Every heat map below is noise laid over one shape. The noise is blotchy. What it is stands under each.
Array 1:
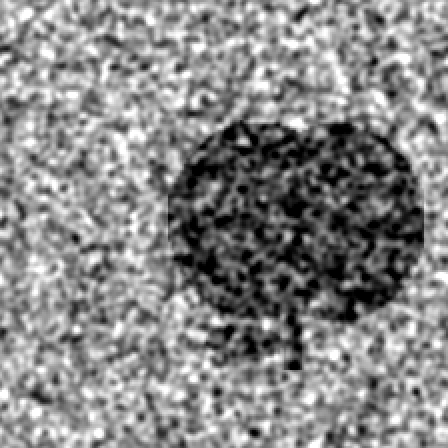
apple
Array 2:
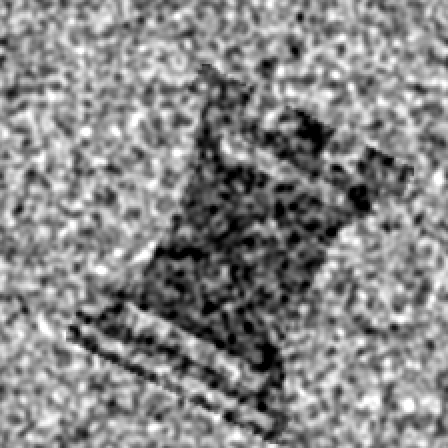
chess rook
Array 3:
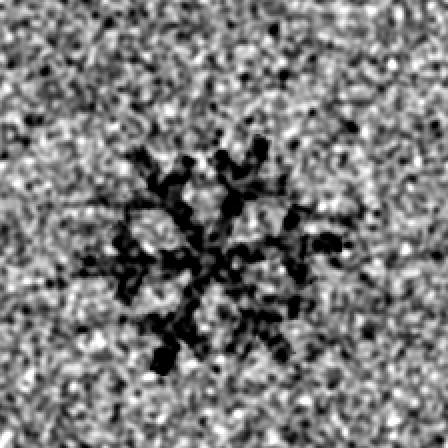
snowflake
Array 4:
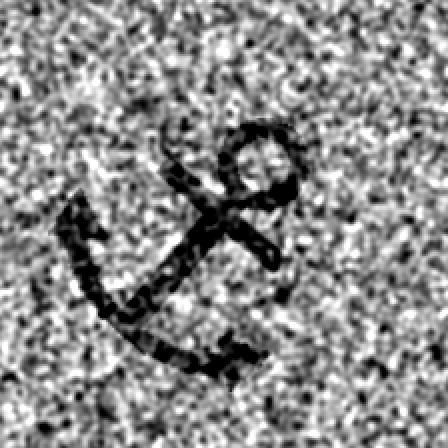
anchor
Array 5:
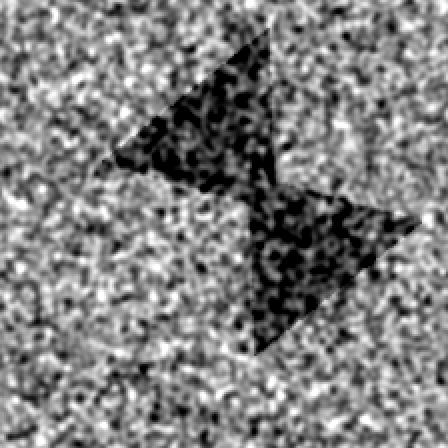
bow tie
